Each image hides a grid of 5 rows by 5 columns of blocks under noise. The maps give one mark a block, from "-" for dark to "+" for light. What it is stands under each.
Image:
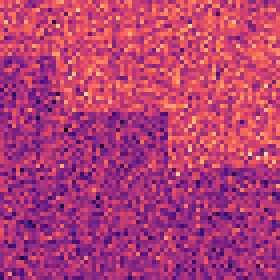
+ + + + +
- + + + +
- - - + +
- - - - -
- - - - -
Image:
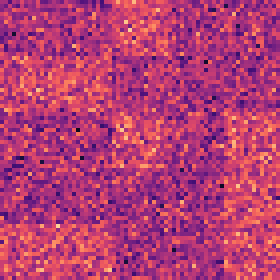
- - + - -
+ + - - -
- - + - +
- - - - +
+ + - - +
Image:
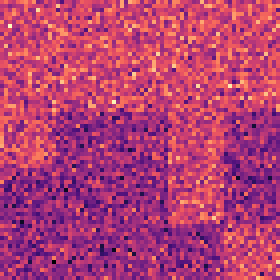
+ + + + +
+ + + + +
+ - - + -
- - - + -
- - - - +
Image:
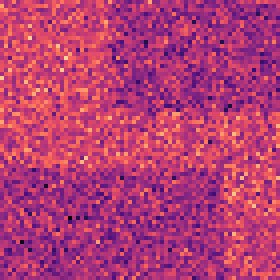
+ + - - -
+ + - - -
+ + + + +
- - - - +
- - - - +
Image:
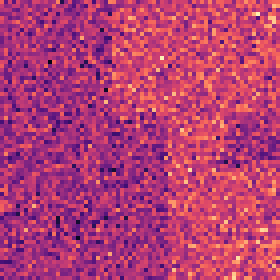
- - + + +
- - + + +
- - - + -
- - - + +
- - - + +
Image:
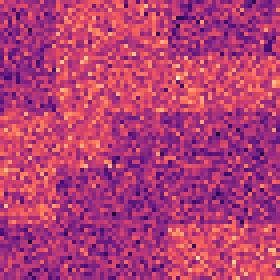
- + + - -
- + + + +
+ + - - -
+ - - - -
- - - + +
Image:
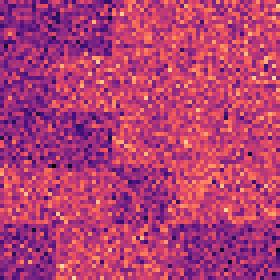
- - + + +
- + + + +
- - + + +
+ + - + +
- + + - -
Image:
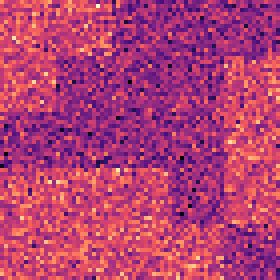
+ + - - -
+ - - - +
- - - - +
+ + + - +
+ + + + -
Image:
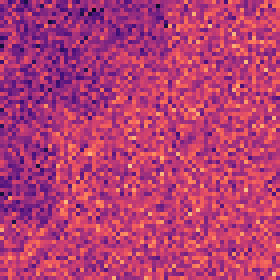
- - - + +
- - + + +
- + + + +
- + + + +
+ + + + +
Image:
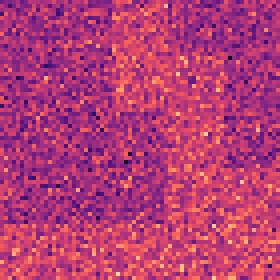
- - + - -
- - + + -
- - - + -
- - - + +
+ + + + +
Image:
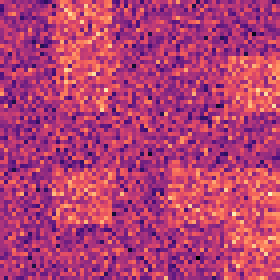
- + - - -
- + - - +
- - - - -
- + - + +
- - - - +
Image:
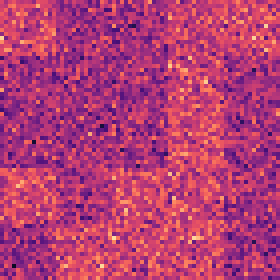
+ - - + +
- - - + -
- - - + -
+ - + + -
- + + + -
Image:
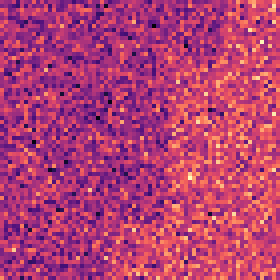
- - - - +
- - - + +
- - - + +
- - - + +
- - + + +
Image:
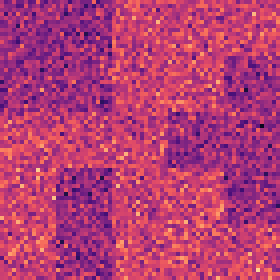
- - + + +
- - + + -
+ + + - -
+ - + + -
+ - + + +
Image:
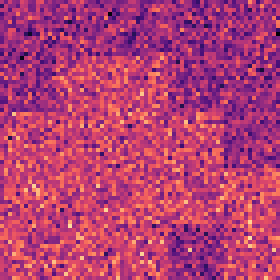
- - - - -
- + + - -
+ + + + -
+ + + + +
+ + + - +
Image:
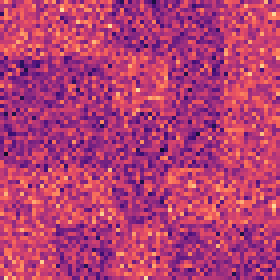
+ + - - +
- - + - +
- - - - +
+ + - + +
+ - + - -
